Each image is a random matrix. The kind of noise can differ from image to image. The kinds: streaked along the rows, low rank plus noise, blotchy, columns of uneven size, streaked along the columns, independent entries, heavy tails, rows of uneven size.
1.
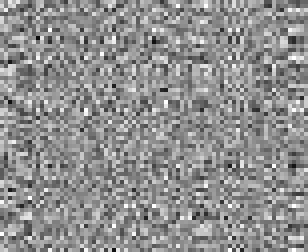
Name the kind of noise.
low rank plus noise
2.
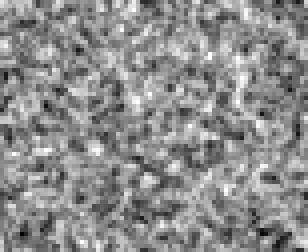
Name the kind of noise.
blotchy
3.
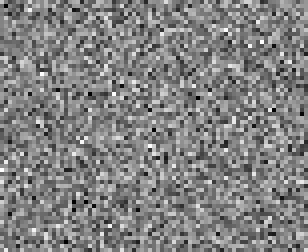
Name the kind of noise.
independent entries
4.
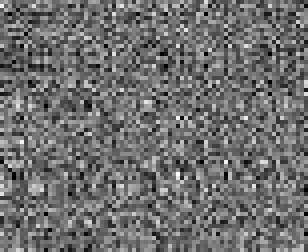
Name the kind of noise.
low rank plus noise
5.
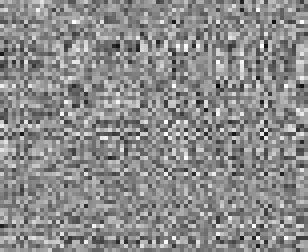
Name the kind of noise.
low rank plus noise
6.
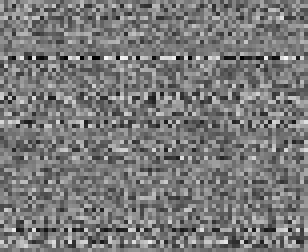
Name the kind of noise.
rows of uneven size
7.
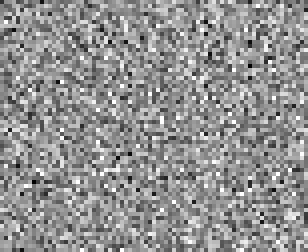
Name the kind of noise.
independent entries
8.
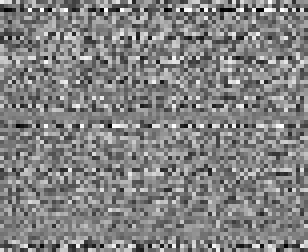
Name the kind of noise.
rows of uneven size
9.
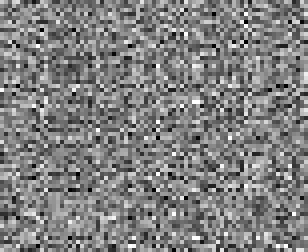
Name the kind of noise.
low rank plus noise
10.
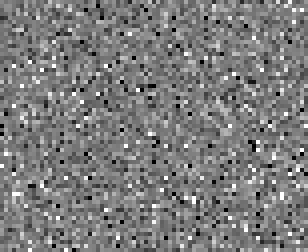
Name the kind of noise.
heavy tails
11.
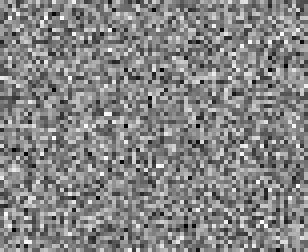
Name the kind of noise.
independent entries
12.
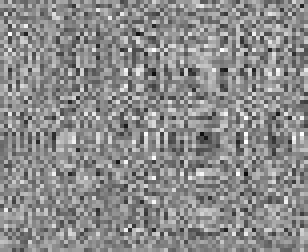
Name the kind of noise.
low rank plus noise
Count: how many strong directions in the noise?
two
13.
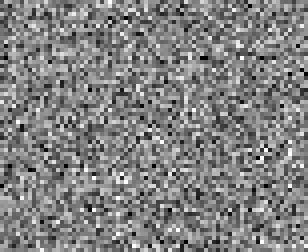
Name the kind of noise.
independent entries
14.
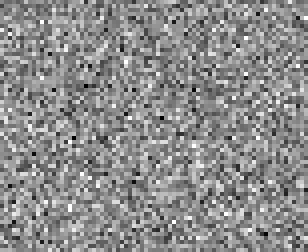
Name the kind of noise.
independent entries
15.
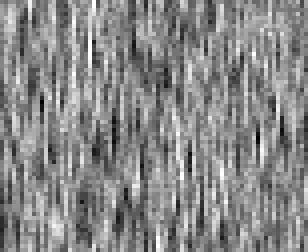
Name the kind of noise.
streaked along the columns
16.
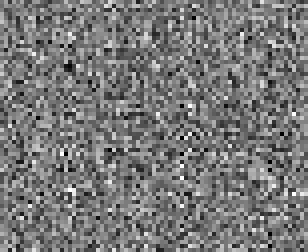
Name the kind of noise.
low rank plus noise
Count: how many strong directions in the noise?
five to eight
